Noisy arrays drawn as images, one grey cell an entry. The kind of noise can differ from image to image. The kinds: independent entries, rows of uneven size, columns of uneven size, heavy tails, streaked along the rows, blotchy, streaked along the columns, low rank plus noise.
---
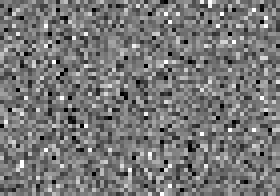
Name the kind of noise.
heavy tails
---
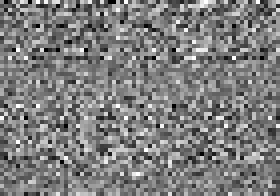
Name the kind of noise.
rows of uneven size
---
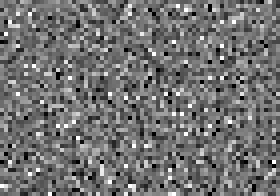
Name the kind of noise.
heavy tails
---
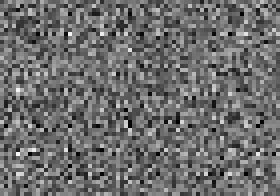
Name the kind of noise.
low rank plus noise
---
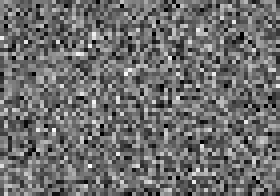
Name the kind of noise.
independent entries
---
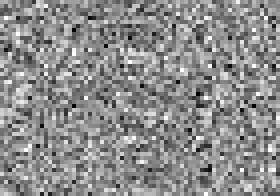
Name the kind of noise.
low rank plus noise
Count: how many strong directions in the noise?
two
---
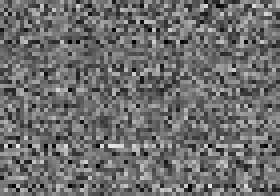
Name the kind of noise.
rows of uneven size
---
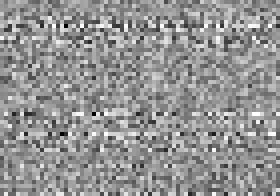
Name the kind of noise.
rows of uneven size
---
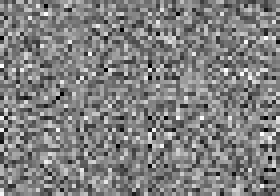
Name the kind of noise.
low rank plus noise
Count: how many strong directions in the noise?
one
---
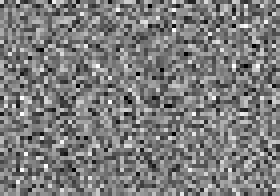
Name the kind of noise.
low rank plus noise
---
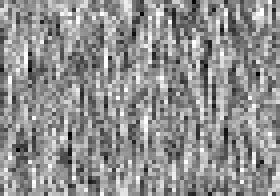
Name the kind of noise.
streaked along the columns
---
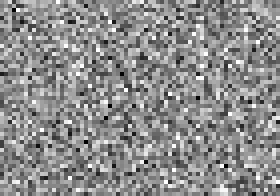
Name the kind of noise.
independent entries
